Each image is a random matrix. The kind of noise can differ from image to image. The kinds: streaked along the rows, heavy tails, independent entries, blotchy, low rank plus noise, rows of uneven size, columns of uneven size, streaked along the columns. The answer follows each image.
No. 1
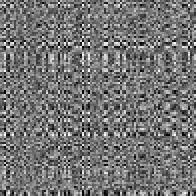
low rank plus noise
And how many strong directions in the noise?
one
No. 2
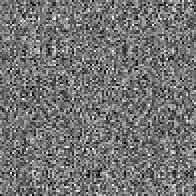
low rank plus noise
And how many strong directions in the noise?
five to eight
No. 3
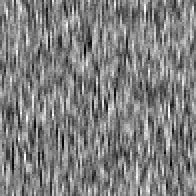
streaked along the columns
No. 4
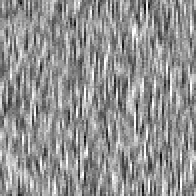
streaked along the columns
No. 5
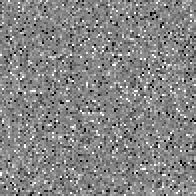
heavy tails
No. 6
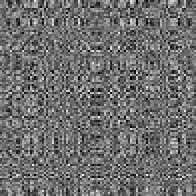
low rank plus noise
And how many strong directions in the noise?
two
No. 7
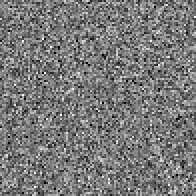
independent entries
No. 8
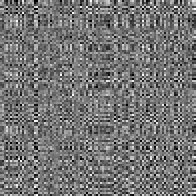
low rank plus noise
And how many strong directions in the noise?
one
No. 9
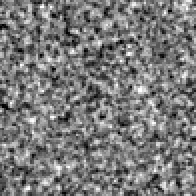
blotchy
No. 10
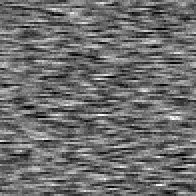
streaked along the rows
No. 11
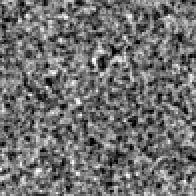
blotchy
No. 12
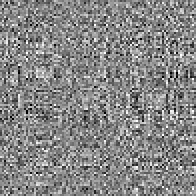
low rank plus noise
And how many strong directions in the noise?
three or four
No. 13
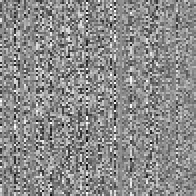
columns of uneven size
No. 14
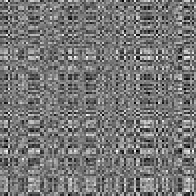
low rank plus noise
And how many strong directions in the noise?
one
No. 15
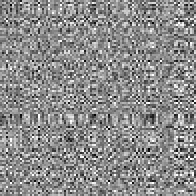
low rank plus noise
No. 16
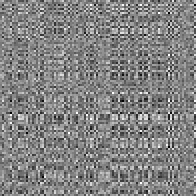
low rank plus noise
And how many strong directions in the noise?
one
